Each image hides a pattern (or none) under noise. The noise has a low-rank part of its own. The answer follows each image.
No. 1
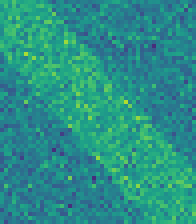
a diagonal band
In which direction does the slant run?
top left to bottom right
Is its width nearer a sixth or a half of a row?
a half
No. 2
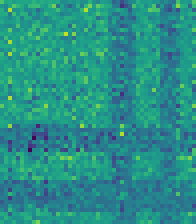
bands of rows crossing bands of columns
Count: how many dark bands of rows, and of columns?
2 and 2
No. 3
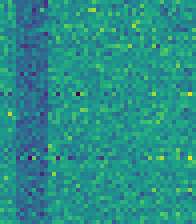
one band of columns
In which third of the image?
left
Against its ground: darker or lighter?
darker
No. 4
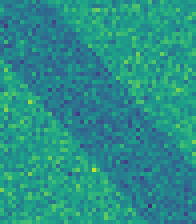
a diagonal band
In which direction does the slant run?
top left to bottom right
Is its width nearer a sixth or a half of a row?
a half
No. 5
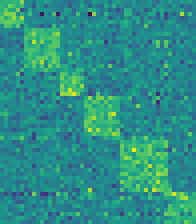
blocks along the diagonal
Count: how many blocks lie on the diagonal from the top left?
6
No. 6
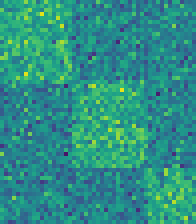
blocks along the diagonal
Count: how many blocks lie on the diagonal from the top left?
3
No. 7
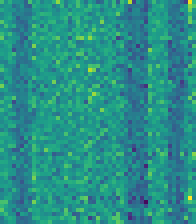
bands of columns
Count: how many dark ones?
3
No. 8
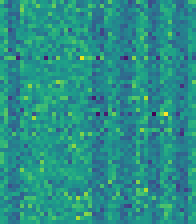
bands of columns
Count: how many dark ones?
5
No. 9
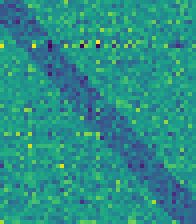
a diagonal band
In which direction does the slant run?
top left to bottom right
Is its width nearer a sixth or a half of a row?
a sixth
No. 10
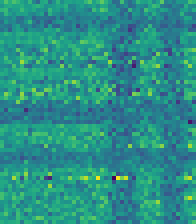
bands of rows crossing bands of columns
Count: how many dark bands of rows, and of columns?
3 and 2
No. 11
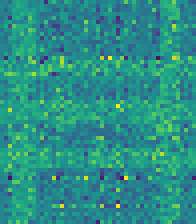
bands of rows crossing bands of columns
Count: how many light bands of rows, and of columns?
3 and 2
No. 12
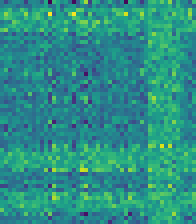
bands of rows crossing bands of columns
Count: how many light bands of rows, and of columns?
3 and 1
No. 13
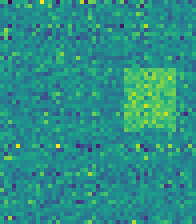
one block
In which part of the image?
middle right
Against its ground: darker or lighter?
lighter
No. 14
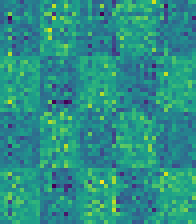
a checkerboard
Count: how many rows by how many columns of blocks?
4 by 5
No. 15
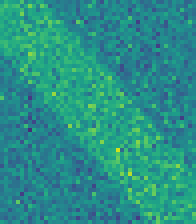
a diagonal band
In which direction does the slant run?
top left to bottom right
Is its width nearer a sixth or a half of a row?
a half
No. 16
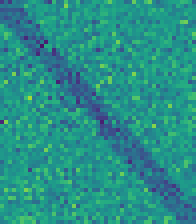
a diagonal band
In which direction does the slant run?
top left to bottom right
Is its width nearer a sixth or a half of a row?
a sixth
